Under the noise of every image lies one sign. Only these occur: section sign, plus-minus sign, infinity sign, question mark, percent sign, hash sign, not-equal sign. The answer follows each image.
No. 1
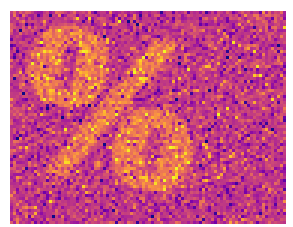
light percent sign
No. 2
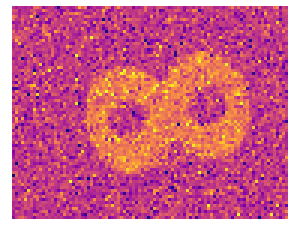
light infinity sign
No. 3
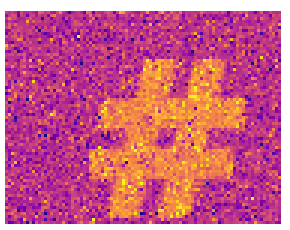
light hash sign
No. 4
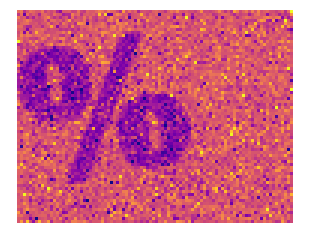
dark percent sign
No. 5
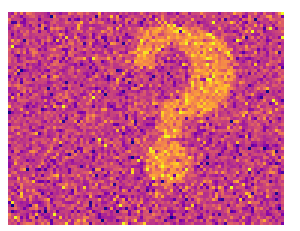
light question mark
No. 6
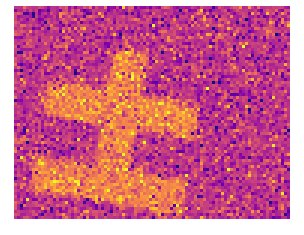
light plus-minus sign
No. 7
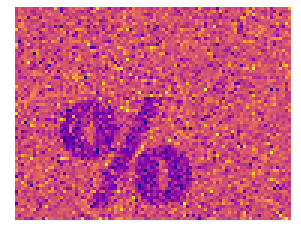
dark percent sign
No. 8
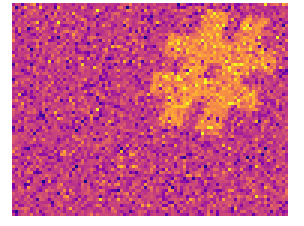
light hash sign
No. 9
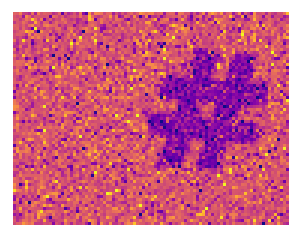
dark hash sign
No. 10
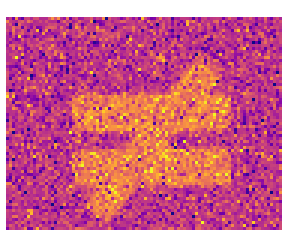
light not-equal sign
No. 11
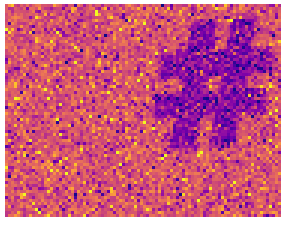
dark hash sign
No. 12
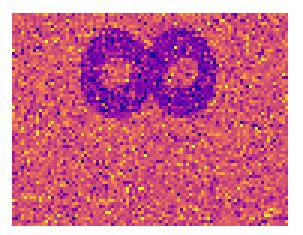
dark infinity sign
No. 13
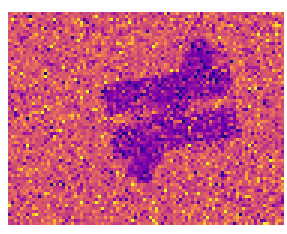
dark not-equal sign
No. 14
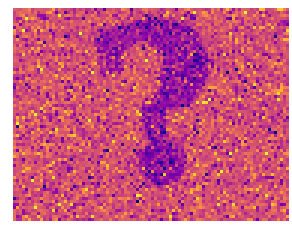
dark question mark
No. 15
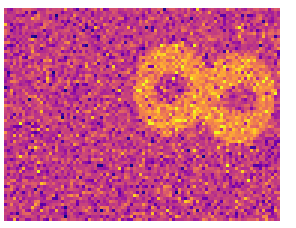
light infinity sign
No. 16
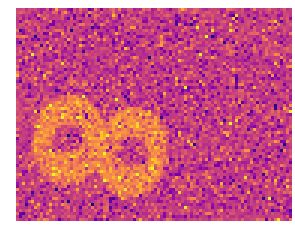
light infinity sign
